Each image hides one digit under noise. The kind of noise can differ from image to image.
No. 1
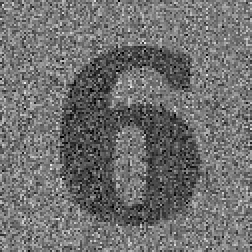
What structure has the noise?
columns of uneven size
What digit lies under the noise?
6
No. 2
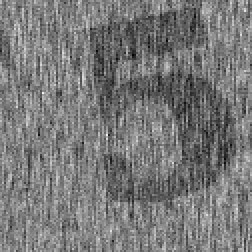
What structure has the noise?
streaked along the columns
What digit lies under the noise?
5
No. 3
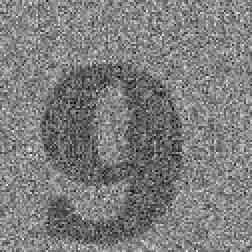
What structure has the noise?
low rank plus noise
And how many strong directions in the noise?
three or four
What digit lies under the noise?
9
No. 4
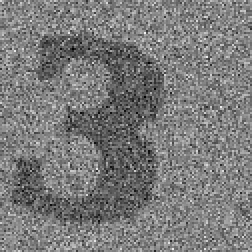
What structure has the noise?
low rank plus noise
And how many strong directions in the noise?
one
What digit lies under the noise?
3
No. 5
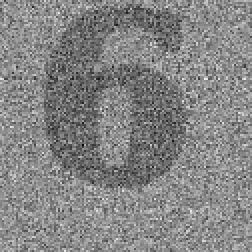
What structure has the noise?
low rank plus noise
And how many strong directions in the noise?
three or four
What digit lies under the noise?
6
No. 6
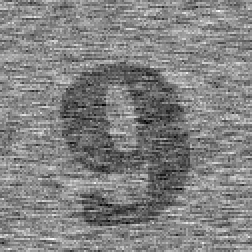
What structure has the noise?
streaked along the rows
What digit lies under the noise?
9
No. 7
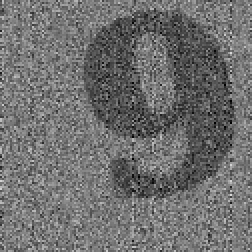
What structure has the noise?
columns of uneven size
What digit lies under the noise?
9
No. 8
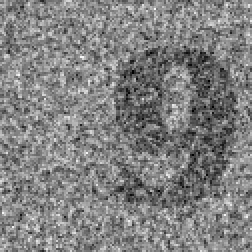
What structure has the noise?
blotchy
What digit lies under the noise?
9
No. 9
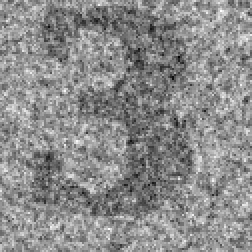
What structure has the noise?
blotchy
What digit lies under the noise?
3
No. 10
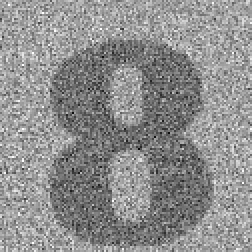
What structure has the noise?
low rank plus noise
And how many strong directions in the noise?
three or four
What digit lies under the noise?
8
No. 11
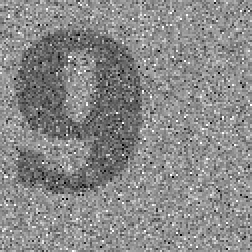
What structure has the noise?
heavy tails
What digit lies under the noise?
9
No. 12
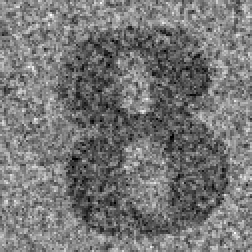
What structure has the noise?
blotchy
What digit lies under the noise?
8
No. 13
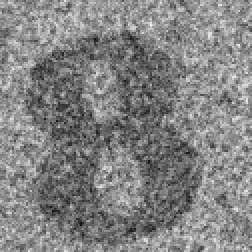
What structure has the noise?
blotchy
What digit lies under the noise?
8
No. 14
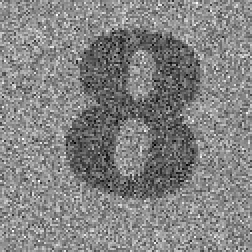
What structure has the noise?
independent entries
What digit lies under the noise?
8
